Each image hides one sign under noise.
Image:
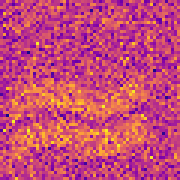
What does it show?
light approximately sign
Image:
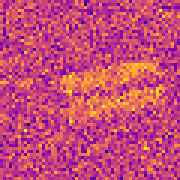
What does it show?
light equals sign
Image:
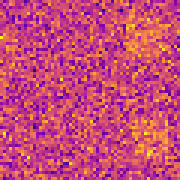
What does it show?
light colon
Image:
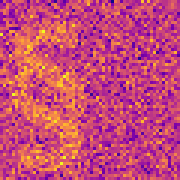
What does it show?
light section sign
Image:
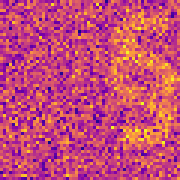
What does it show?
light section sign
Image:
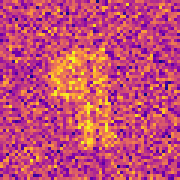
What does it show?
light pilcrow
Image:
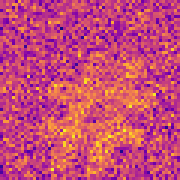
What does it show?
light hash sign
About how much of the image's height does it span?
two thirds
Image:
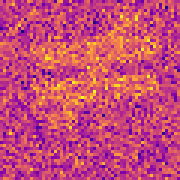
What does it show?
light not-equal sign
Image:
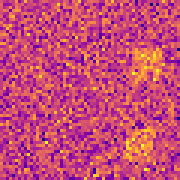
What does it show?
light colon
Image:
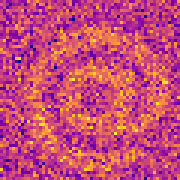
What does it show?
light at sign
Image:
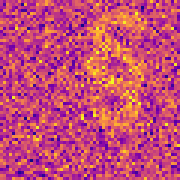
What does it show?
light section sign
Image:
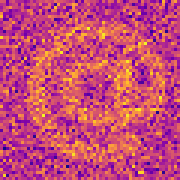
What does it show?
light at sign
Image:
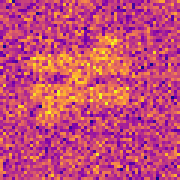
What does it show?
light not-equal sign
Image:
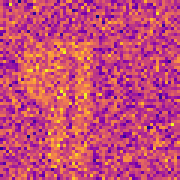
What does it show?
light pilcrow
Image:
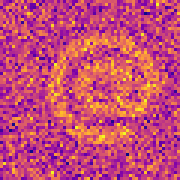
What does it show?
light at sign
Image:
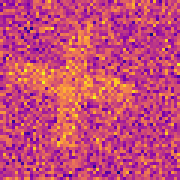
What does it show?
light plus sign
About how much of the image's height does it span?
two thirds
